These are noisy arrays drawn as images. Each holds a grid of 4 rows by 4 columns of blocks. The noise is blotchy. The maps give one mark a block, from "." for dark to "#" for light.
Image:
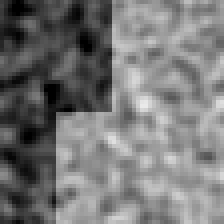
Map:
..##
..##
.###
.###
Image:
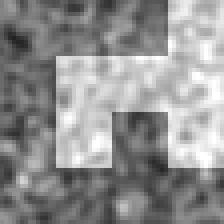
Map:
...#
.###
.#.#
....
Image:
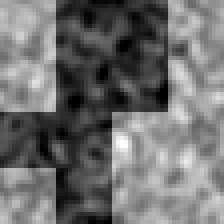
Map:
#..#
#..#
..##
#.##
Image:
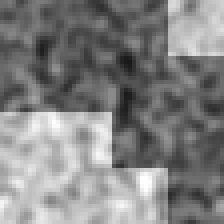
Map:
...#
....
##..
###.
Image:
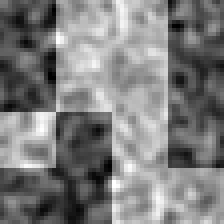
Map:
.##.
.##.
#.#.
..##
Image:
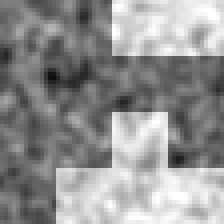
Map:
..##
....
..#.
.###
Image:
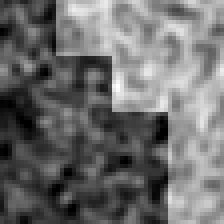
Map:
.###
..##
...#
...#
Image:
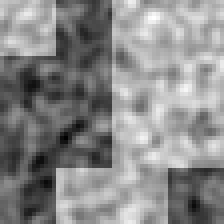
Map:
#.##
..##
..##
.##.
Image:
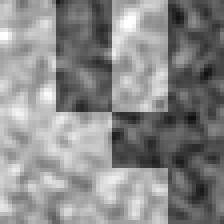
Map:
#.#.
#.#.
##..
###.
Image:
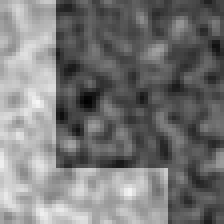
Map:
#...
#...
#...
###.
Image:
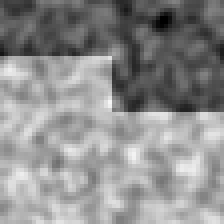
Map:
....
##..
####
####
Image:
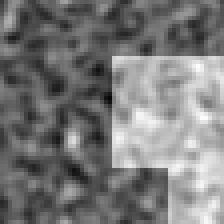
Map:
....
..##
..##
...#
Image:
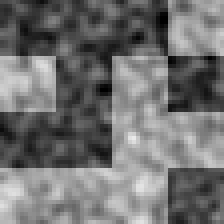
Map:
...#
#.#.
..##
###.
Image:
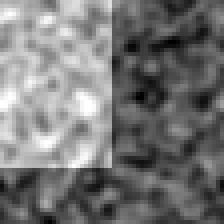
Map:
##..
##..
##..
....
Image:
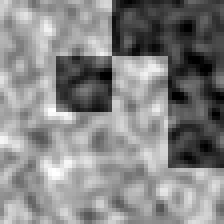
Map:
##..
#.#.
###.
####
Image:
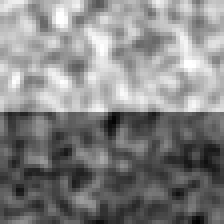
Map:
####
####
....
....
